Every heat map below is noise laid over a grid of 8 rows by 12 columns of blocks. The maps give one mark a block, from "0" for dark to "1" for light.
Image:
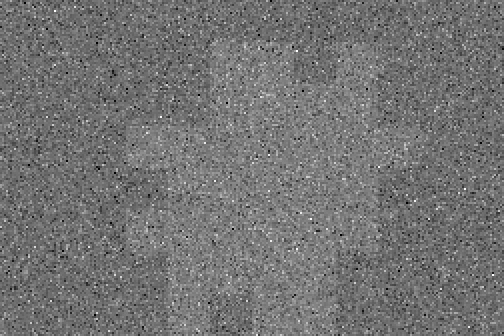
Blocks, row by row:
0 0 0 0 0 0 0 0 0 0 0 0
0 0 0 0 0 1 1 0 1 0 0 0
0 0 0 0 0 1 1 1 1 0 0 0
0 0 0 1 1 1 1 1 1 1 0 0
0 0 0 0 1 1 1 1 1 0 0 0
0 0 0 1 1 1 1 1 1 0 0 0
0 0 0 0 1 1 1 1 0 0 0 0
0 0 0 0 1 0 1 1 0 0 0 0
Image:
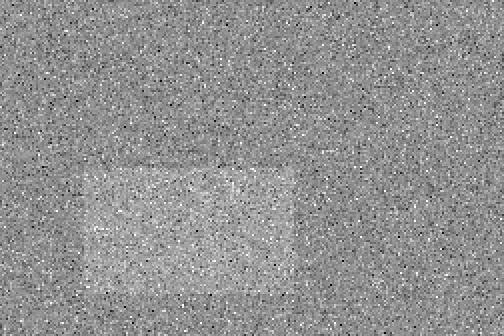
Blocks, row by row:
0 0 0 0 0 0 0 0 0 0 0 0
0 0 0 0 0 0 0 0 0 0 0 0
0 0 0 0 0 0 0 0 0 0 0 0
0 0 0 0 0 0 0 0 0 0 0 0
0 0 1 1 1 1 1 0 0 0 0 0
0 0 1 1 1 1 1 0 0 0 0 0
0 0 1 1 1 1 1 0 0 0 0 0
0 0 0 0 0 0 0 0 0 0 0 0
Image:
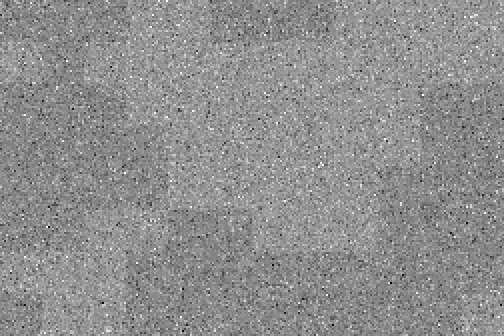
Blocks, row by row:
0 0 0 1 1 0 0 0 1 1 1 1
1 0 1 1 1 1 1 1 1 1 1 1
0 0 0 1 1 1 1 1 1 1 0 0
0 0 0 0 1 1 1 1 1 1 0 0
0 0 0 0 1 1 1 1 1 0 0 0
0 0 1 1 0 0 1 1 1 0 0 0
1 1 1 0 0 0 0 0 0 0 0 0
0 1 1 0 0 0 0 0 0 0 0 1
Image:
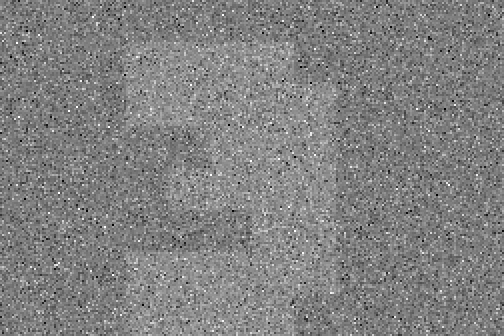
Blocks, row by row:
0 0 0 0 0 0 0 0 0 0 0 0
0 0 0 1 1 1 1 0 0 0 0 0
0 0 0 1 1 1 1 1 0 0 0 0
0 0 0 0 0 1 1 1 0 0 0 0
0 0 0 0 1 1 1 1 0 0 0 0
0 0 0 0 0 0 1 1 0 0 0 0
0 0 0 1 1 1 1 1 0 0 0 0
0 0 0 1 1 1 1 0 0 0 0 0
